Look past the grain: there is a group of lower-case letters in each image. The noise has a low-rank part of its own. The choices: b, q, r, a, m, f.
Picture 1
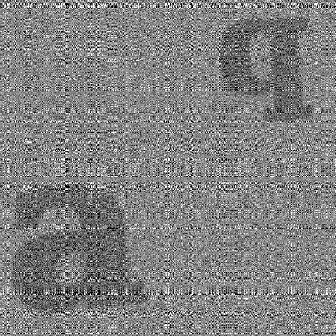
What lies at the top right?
q
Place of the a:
bottom left
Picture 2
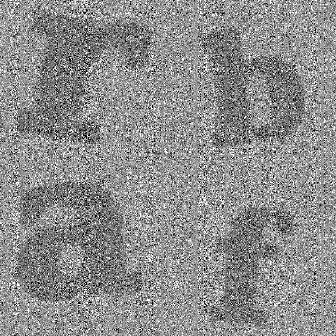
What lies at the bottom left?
a
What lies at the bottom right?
f
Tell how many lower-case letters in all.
4
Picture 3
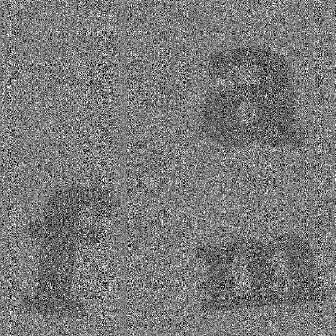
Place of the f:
bottom left
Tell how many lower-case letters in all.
3
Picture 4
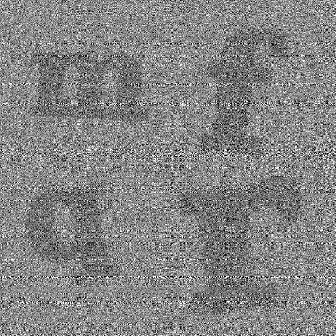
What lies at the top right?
f
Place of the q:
bottom left
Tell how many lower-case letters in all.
4
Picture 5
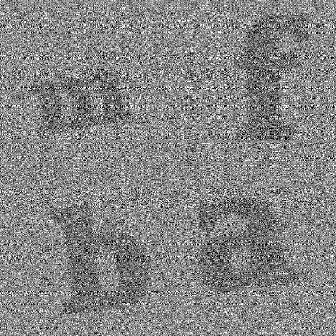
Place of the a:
bottom right
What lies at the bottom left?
b
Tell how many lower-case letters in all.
4
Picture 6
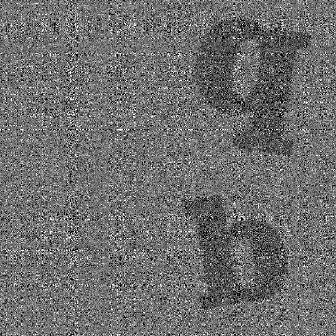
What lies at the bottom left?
nothing
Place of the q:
top right
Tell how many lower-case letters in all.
2
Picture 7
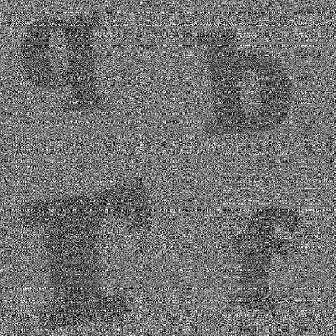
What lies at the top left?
q
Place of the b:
top right
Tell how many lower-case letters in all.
4
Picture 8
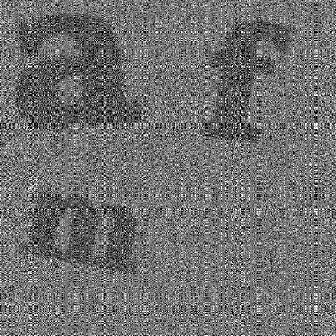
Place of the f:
top right
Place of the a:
top left
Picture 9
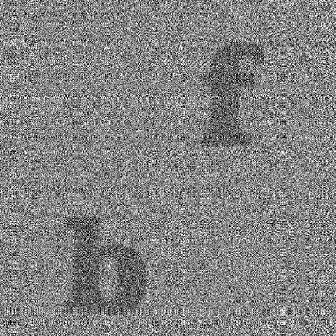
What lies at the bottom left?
b
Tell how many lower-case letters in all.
2
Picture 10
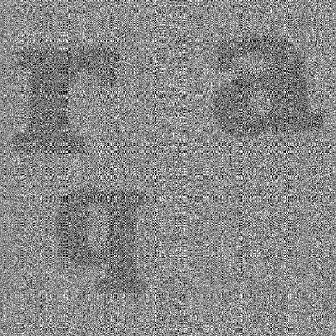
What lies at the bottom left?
q
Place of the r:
top left
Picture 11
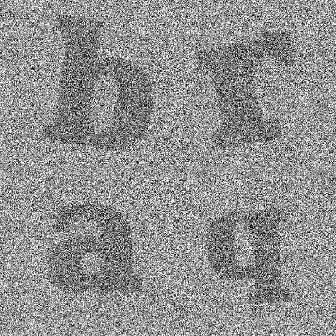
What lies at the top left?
b
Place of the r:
top right
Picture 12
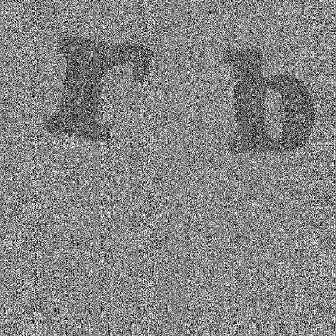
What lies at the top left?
r
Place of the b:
top right
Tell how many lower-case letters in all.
2
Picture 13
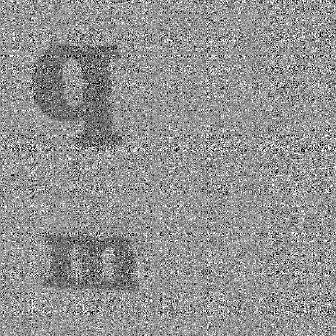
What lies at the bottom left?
m
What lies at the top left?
q
